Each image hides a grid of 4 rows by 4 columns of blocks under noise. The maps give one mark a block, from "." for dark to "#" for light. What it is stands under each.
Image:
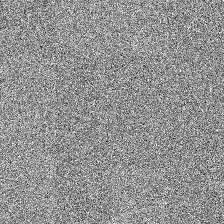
. # # .
# . . .
# . . .
# . # .
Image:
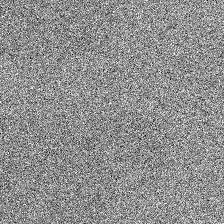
. . # #
# # # #
. . . #
. . # #
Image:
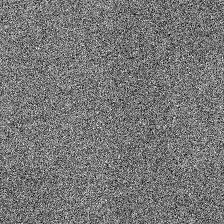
# # . .
# # . #
# # . #
. # . .
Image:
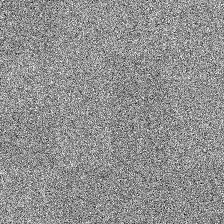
. # # #
# # . #
. # . #
# . . .
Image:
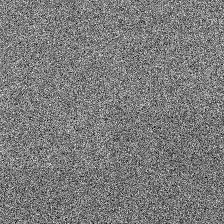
# # # #
# # # #
# # . .
. . . .
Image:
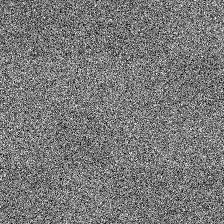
. . . #
# # # .
# . # #
. # . .
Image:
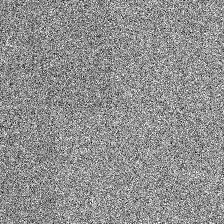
. . # #
. . # #
. # # #
. # # #
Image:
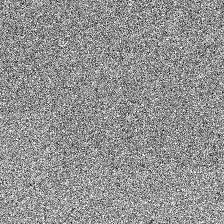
. . . .
. . . .
# . . .
# # # #
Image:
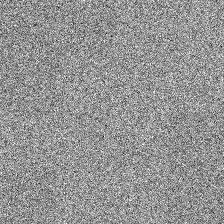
. . # #
. # # #
# # # .
. # # .
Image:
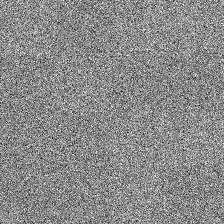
# . # #
. # . .
. . # #
. . # .
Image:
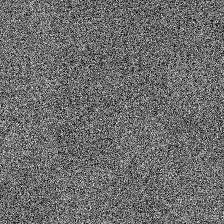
# . . .
# . . #
# . # .
. # . #
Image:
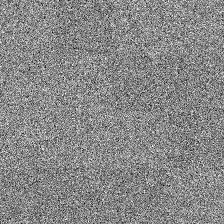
# . # #
# # . .
# # # .
. . . #
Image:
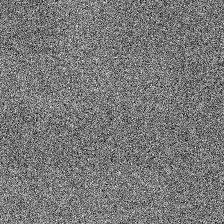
. # . .
# # # .
. . . .
# # # .
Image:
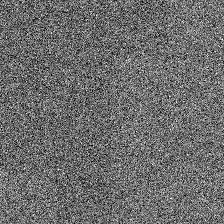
. . . #
. . # #
. . # #
# . # #
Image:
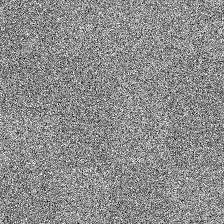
. # # #
. . # .
# . # .
. # . #
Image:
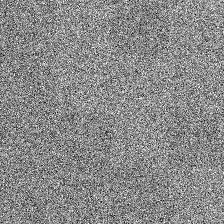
. # . #
. # # #
. . # .
. . . #
